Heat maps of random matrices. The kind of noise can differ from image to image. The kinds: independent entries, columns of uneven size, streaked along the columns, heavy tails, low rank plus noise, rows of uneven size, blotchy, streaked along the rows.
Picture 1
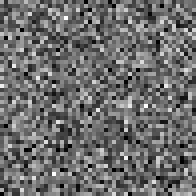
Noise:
independent entries
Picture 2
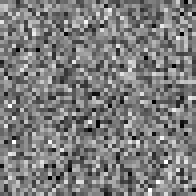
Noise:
independent entries
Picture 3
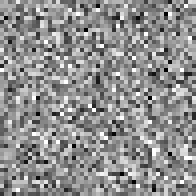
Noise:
independent entries
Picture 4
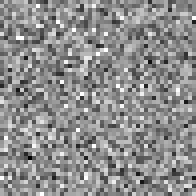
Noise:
independent entries
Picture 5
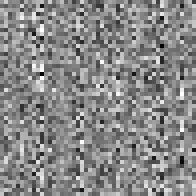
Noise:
columns of uneven size
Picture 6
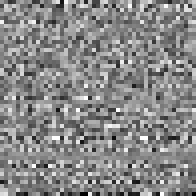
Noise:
rows of uneven size
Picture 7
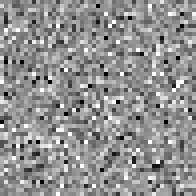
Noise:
heavy tails
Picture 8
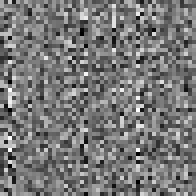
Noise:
columns of uneven size
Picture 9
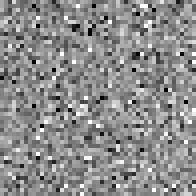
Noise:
heavy tails
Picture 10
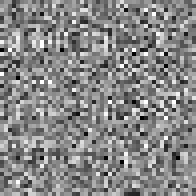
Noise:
low rank plus noise
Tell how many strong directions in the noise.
two
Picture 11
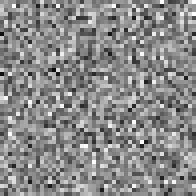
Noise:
low rank plus noise
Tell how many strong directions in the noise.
two
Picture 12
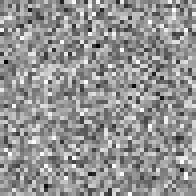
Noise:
independent entries
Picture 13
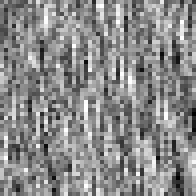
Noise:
streaked along the columns
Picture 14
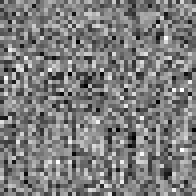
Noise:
low rank plus noise
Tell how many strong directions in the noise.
one
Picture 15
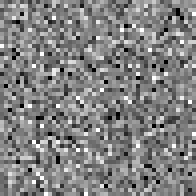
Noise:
heavy tails
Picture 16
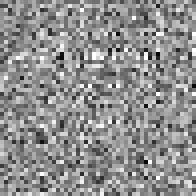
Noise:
low rank plus noise
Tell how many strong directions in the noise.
two
